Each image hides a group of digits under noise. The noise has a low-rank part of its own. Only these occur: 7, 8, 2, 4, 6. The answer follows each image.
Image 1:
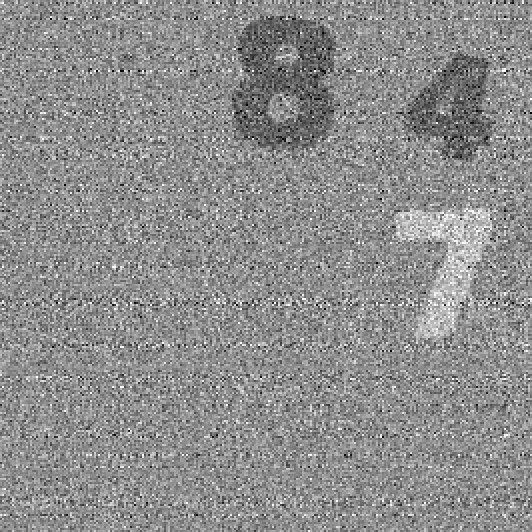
top middle: dark 8; top right: dark 4; middle right: light 7
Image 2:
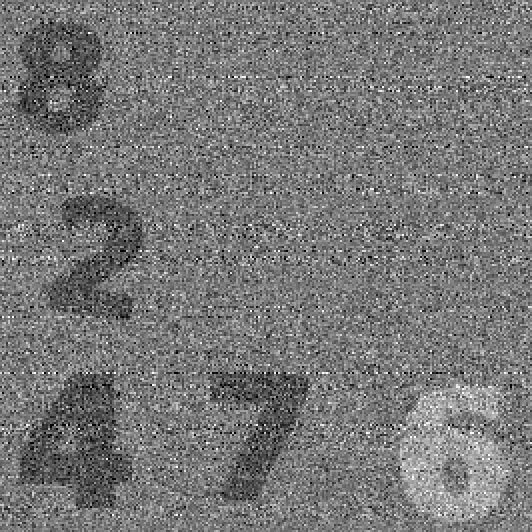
top left: dark 8; middle left: dark 2; bottom left: dark 4; bottom middle: dark 7; bottom right: light 6
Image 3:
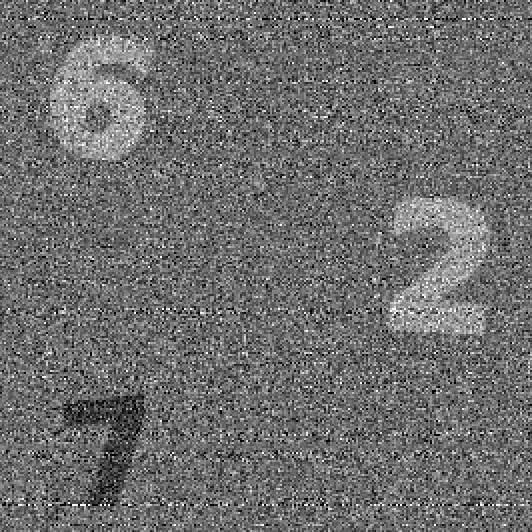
top left: light 6; middle right: light 2; bottom left: dark 7
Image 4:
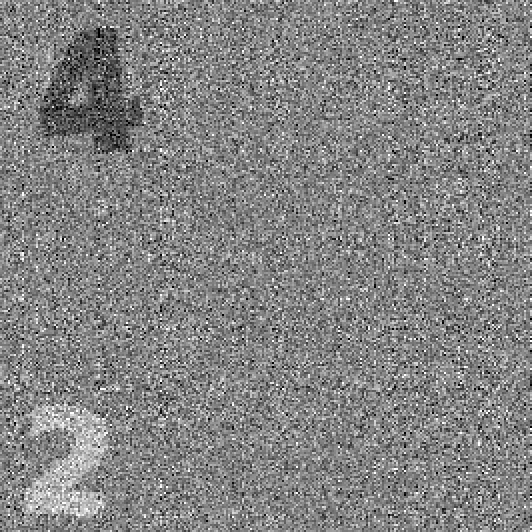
top left: dark 4; bottom left: light 2
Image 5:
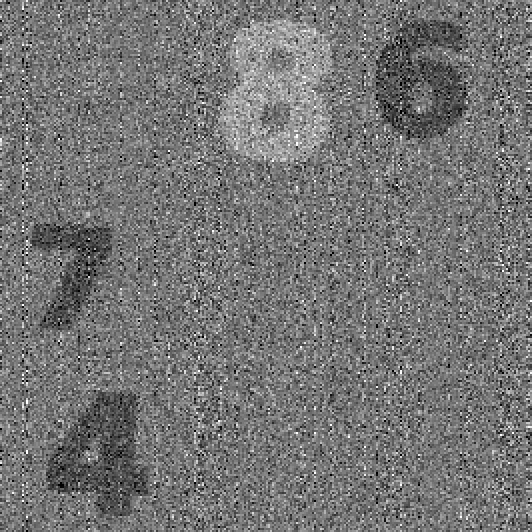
top middle: light 8; top right: dark 6; middle left: dark 7; bottom left: dark 4
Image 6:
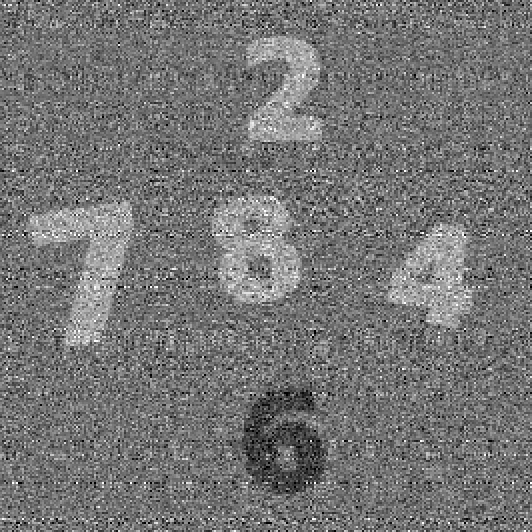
top middle: light 2; middle left: light 7; centre: light 8; middle right: light 4; bottom middle: dark 6
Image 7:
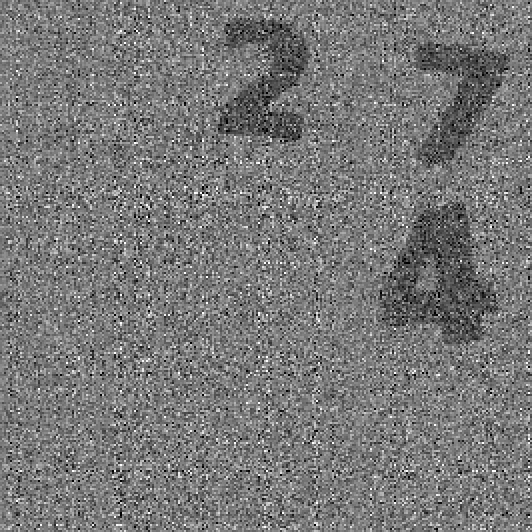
top middle: dark 2; top right: dark 7; middle right: dark 4
